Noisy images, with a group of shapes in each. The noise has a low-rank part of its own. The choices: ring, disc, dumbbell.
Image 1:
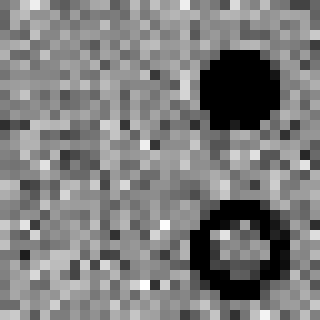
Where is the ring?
bottom right
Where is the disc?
top right
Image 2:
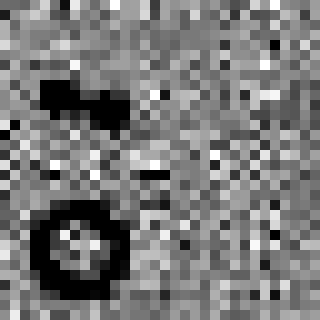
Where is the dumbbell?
top left
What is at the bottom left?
ring
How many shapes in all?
2
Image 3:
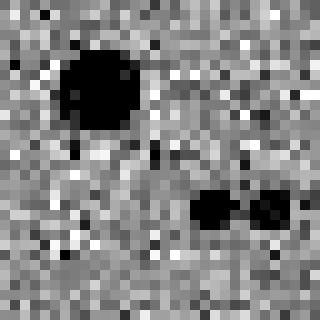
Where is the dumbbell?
bottom right
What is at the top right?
nothing
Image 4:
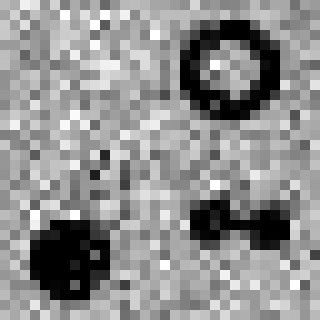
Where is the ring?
top right
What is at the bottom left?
disc
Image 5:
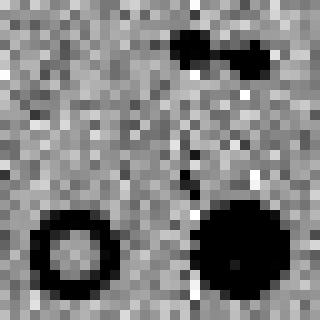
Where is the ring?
bottom left
